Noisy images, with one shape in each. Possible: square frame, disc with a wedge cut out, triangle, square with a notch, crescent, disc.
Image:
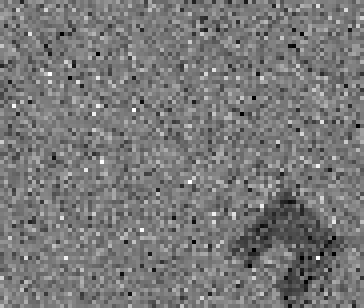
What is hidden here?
dark square with a notch, bottom right
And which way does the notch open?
down and left
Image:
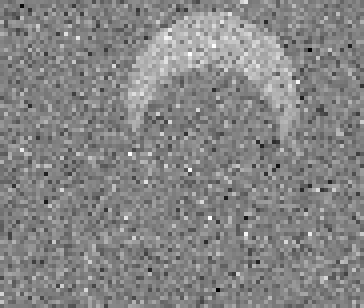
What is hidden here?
light crescent
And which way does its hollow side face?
down
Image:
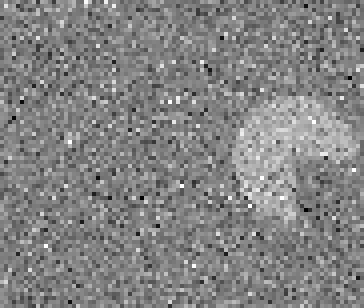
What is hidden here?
light disc with a wedge cut out, middle right
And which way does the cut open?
down and right
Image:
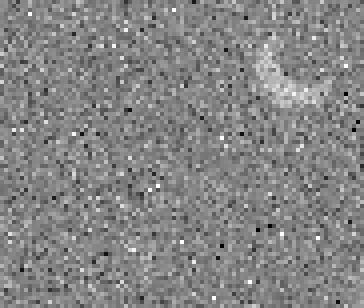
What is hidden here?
light crescent, top right
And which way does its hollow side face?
up and right
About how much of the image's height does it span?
a quarter
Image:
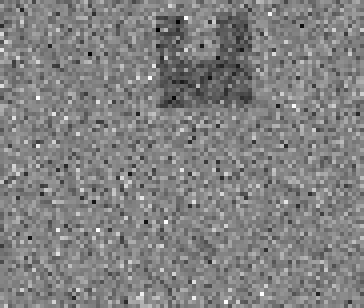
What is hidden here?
dark square with a notch, top middle
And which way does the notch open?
up
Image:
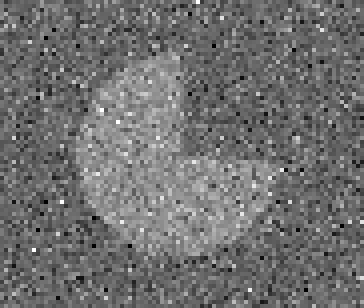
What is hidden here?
light disc with a wedge cut out
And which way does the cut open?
up and right
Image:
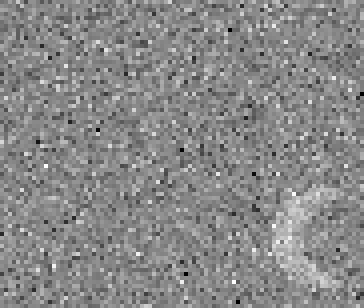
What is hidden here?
light crescent, bottom right
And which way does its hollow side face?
right
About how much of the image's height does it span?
a third
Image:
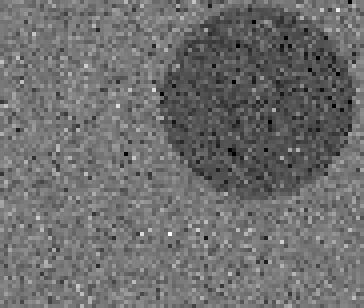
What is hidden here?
dark disc
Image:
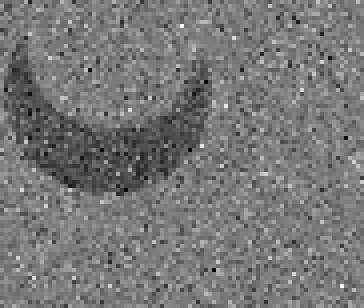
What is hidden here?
dark crescent
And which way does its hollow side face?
up
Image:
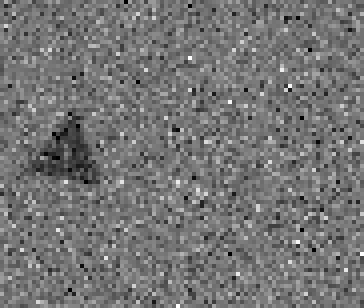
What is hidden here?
dark triangle, middle left
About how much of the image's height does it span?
a quarter
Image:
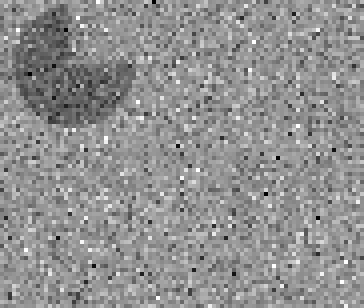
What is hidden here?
dark disc with a wedge cut out, top left
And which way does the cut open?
up and right
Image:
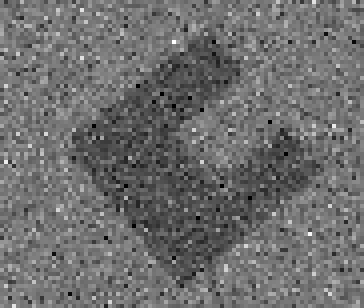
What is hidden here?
dark square with a notch
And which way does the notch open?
up and right
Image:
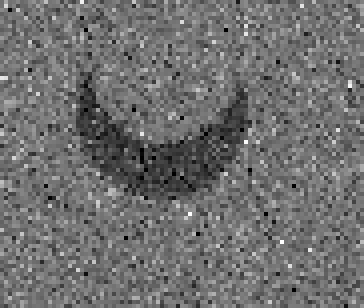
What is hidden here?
dark crescent
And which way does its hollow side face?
up
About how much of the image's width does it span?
half
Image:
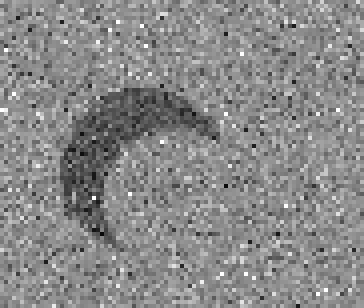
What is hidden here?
dark crescent
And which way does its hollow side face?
down and right
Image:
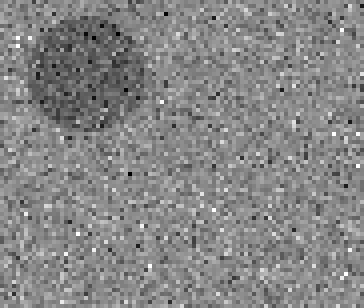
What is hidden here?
dark disc, top left
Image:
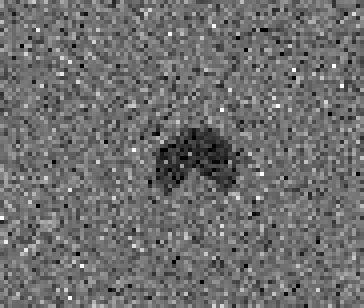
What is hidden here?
dark disc with a wedge cut out, centre
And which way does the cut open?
down
